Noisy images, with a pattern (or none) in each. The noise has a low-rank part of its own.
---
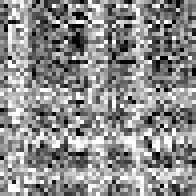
bands of rows crossing bands of columns
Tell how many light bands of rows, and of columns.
3 and 3
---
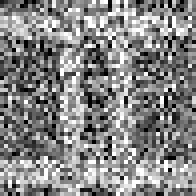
bands of rows crossing bands of columns
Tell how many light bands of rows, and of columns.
2 and 2
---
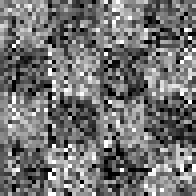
a checkerboard
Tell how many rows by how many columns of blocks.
4 by 4
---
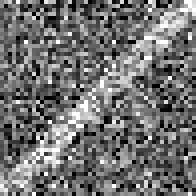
a diagonal band
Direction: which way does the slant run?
bottom left to top right
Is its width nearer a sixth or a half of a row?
a sixth
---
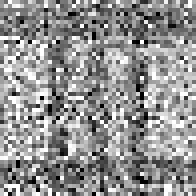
bands of rows crossing bands of columns
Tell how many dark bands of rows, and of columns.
2 and 3
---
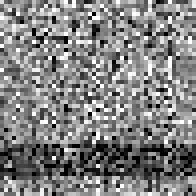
one band of rows
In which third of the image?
bottom
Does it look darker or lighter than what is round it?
darker
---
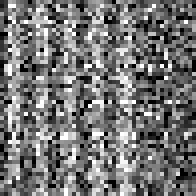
bands of columns
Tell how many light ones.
5
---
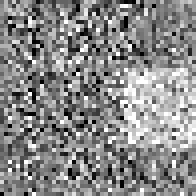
one block
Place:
middle right
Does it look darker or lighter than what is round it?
lighter
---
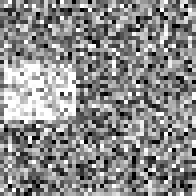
one block
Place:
middle left
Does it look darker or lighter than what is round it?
lighter
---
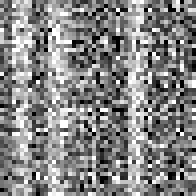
bands of columns
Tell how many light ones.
3
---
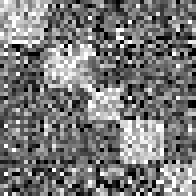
blocks along the diagonal
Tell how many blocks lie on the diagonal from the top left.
5
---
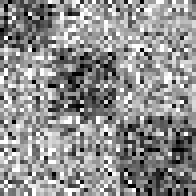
blocks along the diagonal
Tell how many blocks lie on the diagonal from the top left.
3
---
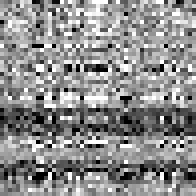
bands of rows
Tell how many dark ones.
2
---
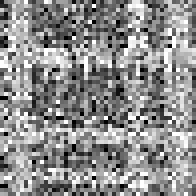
bands of rows crossing bands of columns
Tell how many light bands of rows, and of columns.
3 and 3
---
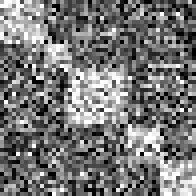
blocks along the diagonal
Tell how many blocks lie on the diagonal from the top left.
5
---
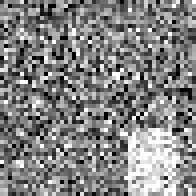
one block
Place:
bottom right
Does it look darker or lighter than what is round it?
lighter
